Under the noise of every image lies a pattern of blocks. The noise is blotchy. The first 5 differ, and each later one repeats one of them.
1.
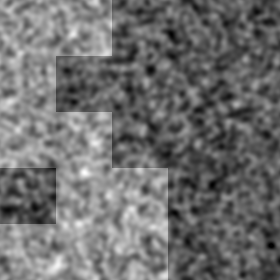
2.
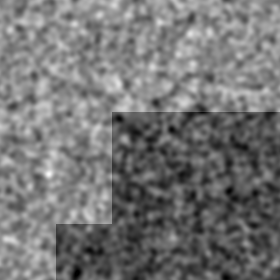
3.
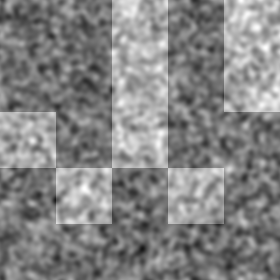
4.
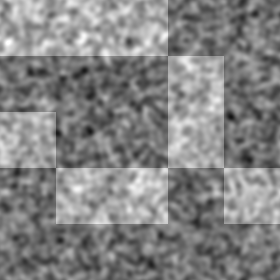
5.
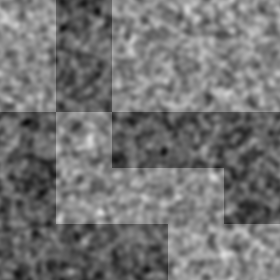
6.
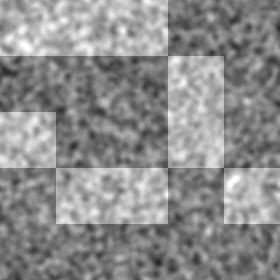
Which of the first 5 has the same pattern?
4
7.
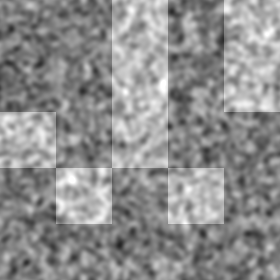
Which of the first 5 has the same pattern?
3
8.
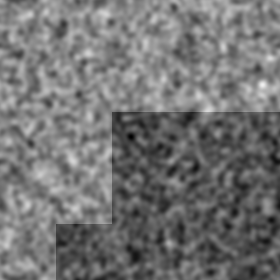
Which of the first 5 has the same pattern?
2
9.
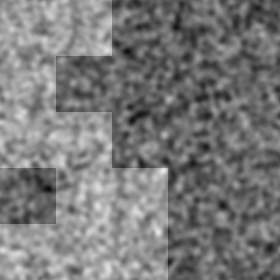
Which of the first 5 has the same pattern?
1
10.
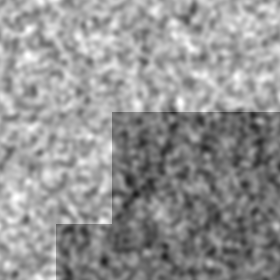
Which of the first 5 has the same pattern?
2
